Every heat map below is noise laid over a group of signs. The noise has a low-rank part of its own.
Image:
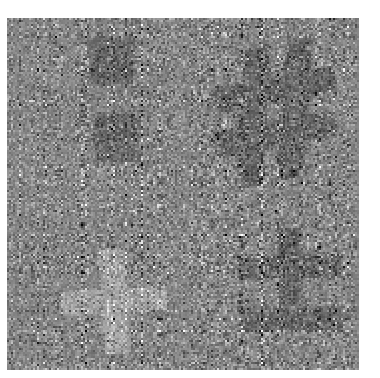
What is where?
top left: dark colon; top right: dark hash sign; bottom left: light plus sign; bottom right: dark plus-minus sign
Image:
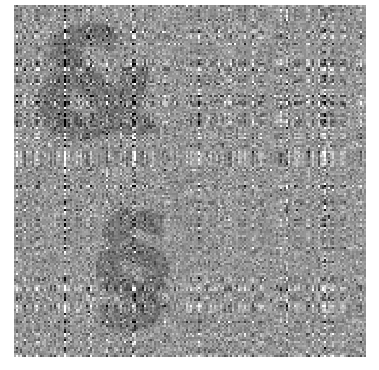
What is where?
top left: dark ampersand; bottom left: dark section sign
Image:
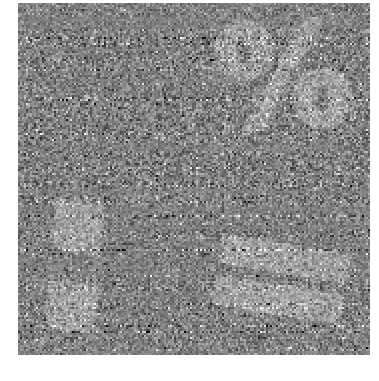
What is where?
top right: light percent sign; bottom left: light colon; bottom right: light equals sign
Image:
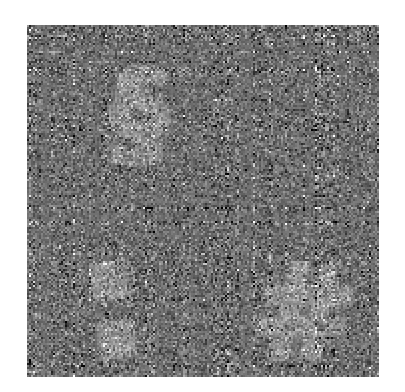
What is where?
top left: light section sign; bottom left: light colon; bottom right: light hash sign
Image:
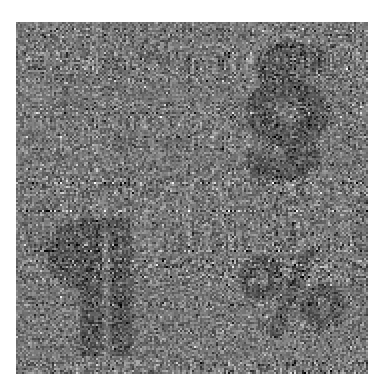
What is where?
top right: dark section sign; bottom left: dark pilcrow; bottom right: dark percent sign
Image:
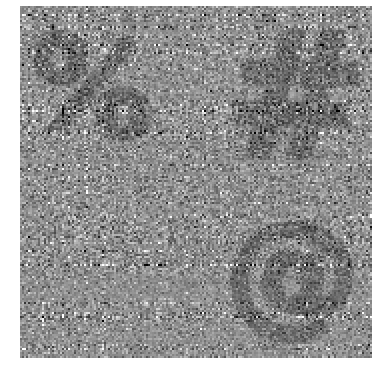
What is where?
top left: dark percent sign; top right: dark hash sign; bottom right: dark at sign
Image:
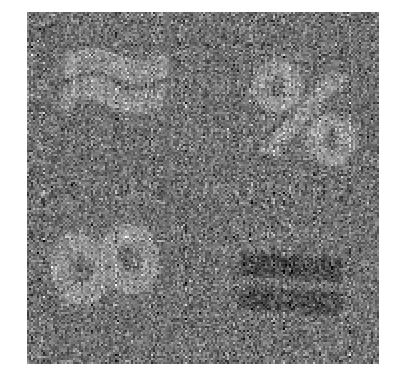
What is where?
top left: light approximately sign; top right: light percent sign; bottom left: light infinity sign; bottom right: dark equals sign
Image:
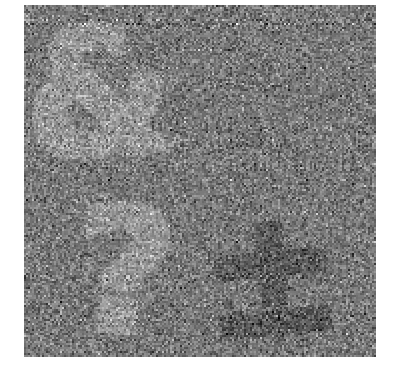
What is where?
top left: light ampersand; bottom left: light question mark; bottom right: dark plus-minus sign
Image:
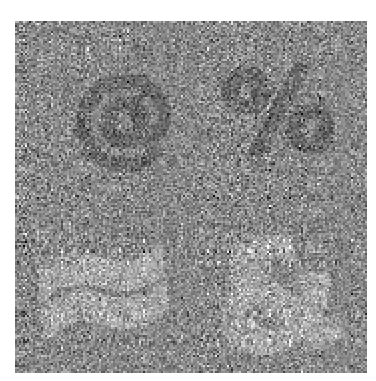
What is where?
top left: dark at sign; top right: dark percent sign; bottom left: light approximately sign; bottom right: light ampersand
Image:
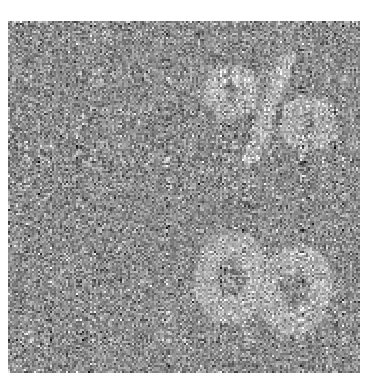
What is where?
top right: light percent sign; bottom right: light infinity sign
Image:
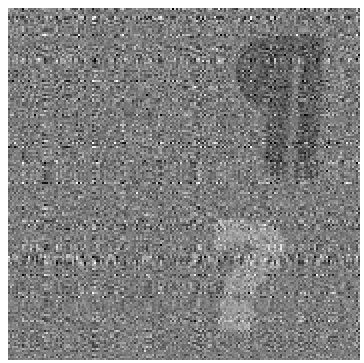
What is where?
top right: dark pilcrow; bottom right: light question mark
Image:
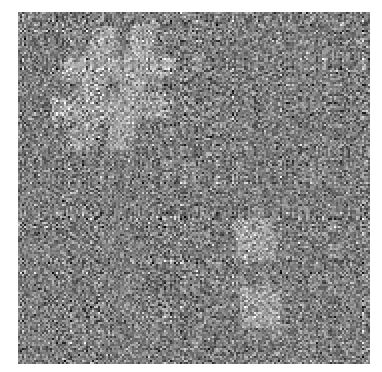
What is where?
top left: light hash sign; bottom right: light colon
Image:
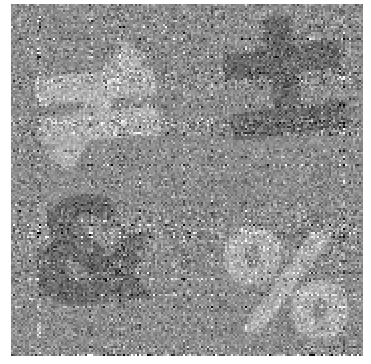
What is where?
top left: light not-equal sign; top right: dark plus-minus sign; bottom left: dark ampersand; bottom right: light percent sign
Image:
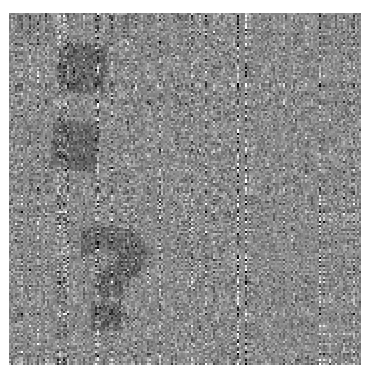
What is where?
top left: dark colon; bottom left: dark question mark
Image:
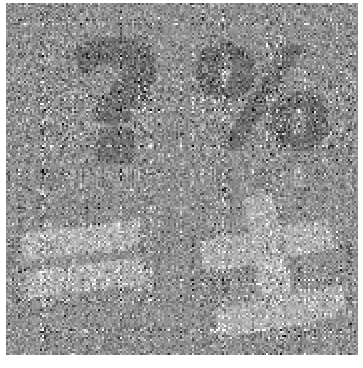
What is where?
top left: dark question mark; top right: dark percent sign; bottom left: light equals sign; bottom right: light plus-minus sign
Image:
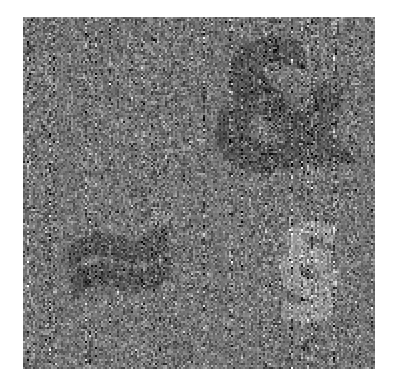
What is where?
top right: dark ampersand; bottom left: dark approximately sign; bottom right: light section sign
